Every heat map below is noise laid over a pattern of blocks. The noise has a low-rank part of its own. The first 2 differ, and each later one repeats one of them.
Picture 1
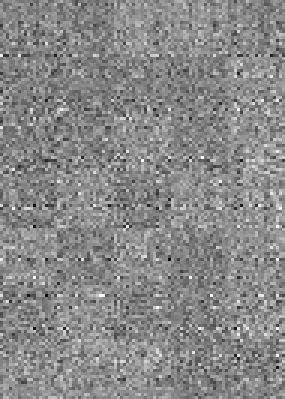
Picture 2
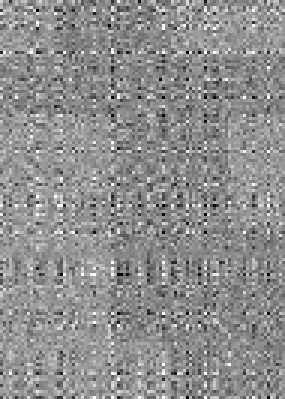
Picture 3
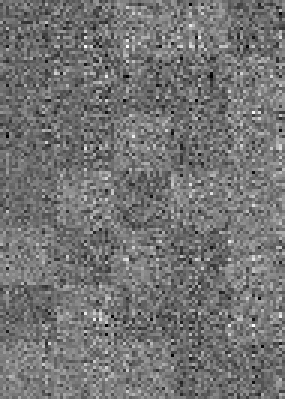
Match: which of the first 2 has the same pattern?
1
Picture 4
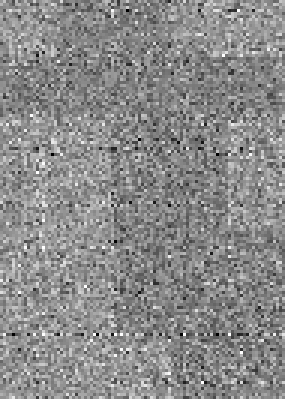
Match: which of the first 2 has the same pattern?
2
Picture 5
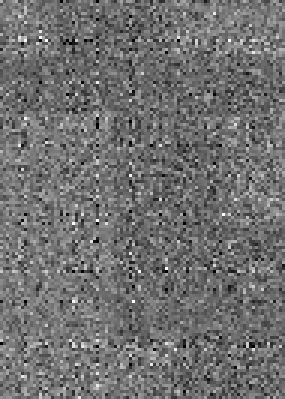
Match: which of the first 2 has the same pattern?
2
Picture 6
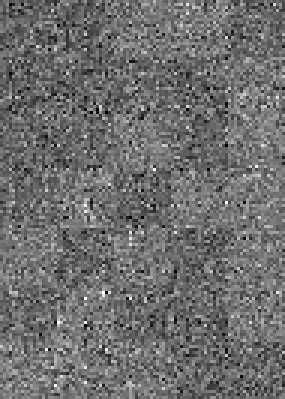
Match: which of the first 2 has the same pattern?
1
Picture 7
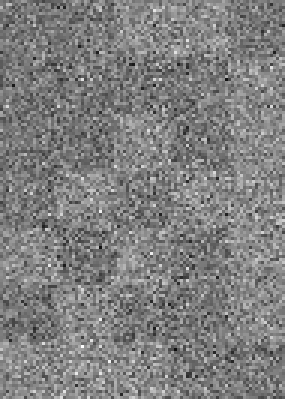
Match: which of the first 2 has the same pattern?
1
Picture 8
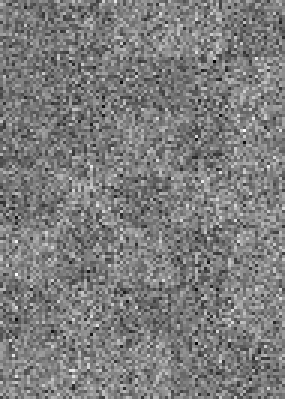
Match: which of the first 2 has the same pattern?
1
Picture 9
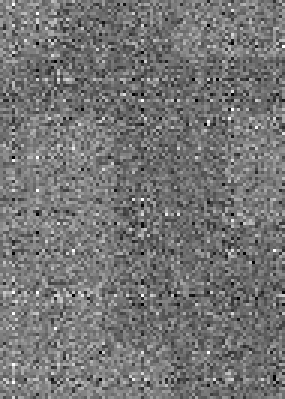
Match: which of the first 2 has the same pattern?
2
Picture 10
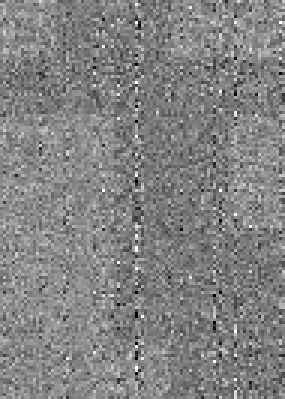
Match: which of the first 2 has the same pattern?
2
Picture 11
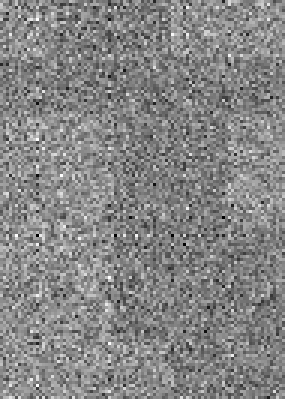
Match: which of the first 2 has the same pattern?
2
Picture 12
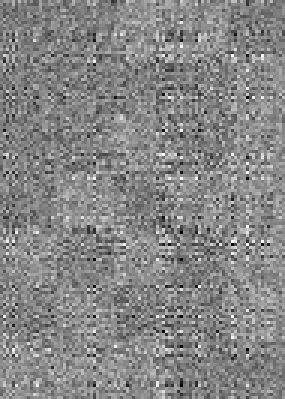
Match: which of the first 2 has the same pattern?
1
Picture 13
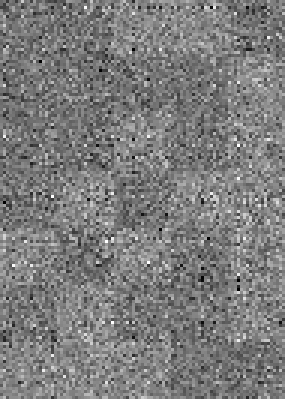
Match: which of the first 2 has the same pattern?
1
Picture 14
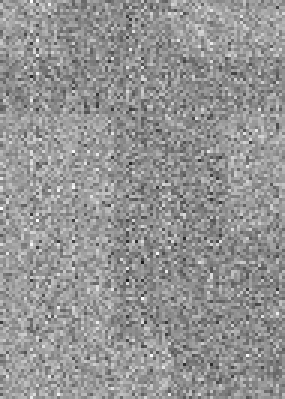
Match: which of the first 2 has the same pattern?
2
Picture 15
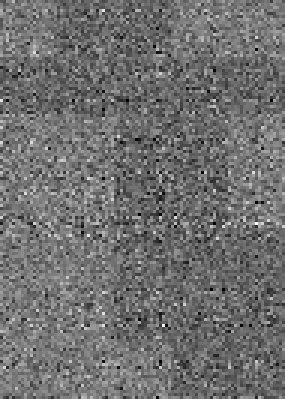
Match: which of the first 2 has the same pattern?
2
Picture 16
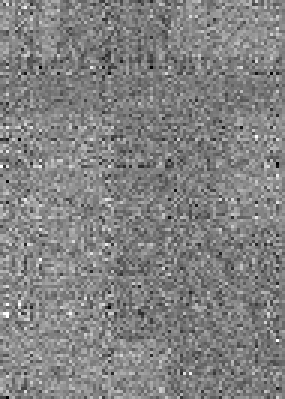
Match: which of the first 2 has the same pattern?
2
